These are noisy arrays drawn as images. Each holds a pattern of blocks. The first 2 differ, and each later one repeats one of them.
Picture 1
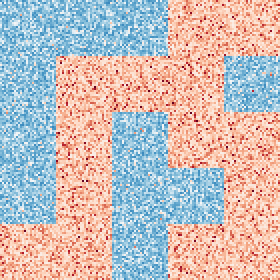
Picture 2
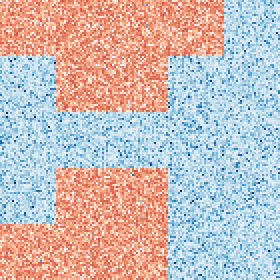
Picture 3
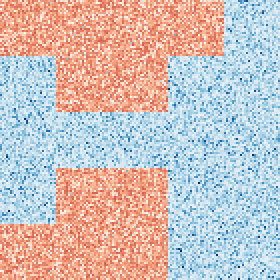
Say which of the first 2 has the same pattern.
2
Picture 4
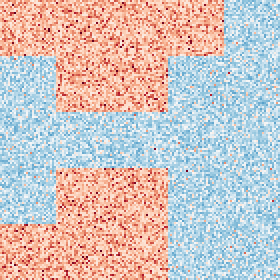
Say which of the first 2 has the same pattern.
2
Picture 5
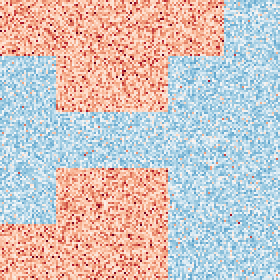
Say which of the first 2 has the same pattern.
2
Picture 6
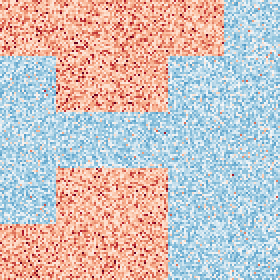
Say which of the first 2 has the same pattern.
2
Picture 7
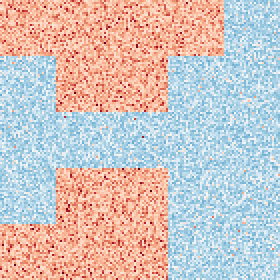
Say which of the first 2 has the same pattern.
2
